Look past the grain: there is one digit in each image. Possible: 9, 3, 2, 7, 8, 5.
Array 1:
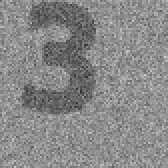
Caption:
dark 3
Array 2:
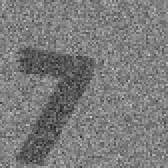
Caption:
dark 7
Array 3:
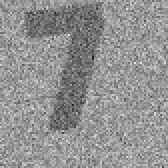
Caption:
dark 7
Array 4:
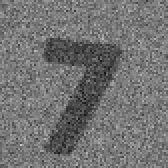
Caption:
dark 7
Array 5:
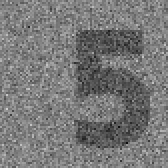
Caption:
dark 5
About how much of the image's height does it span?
two thirds
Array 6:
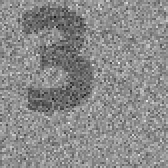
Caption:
dark 3
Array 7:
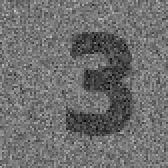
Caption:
dark 3
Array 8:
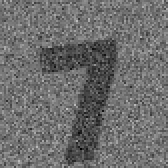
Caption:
dark 7
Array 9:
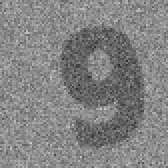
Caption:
dark 9
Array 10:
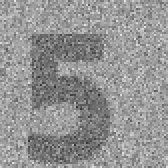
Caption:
dark 5
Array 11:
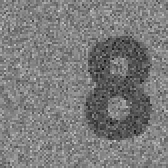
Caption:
dark 8
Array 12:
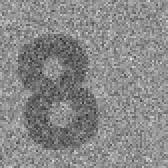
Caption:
dark 8
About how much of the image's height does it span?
two thirds
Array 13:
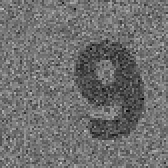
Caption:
dark 9
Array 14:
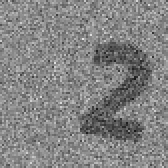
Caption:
dark 2
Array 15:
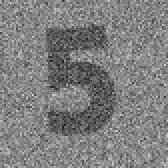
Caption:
dark 5
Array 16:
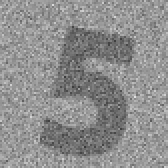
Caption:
dark 5
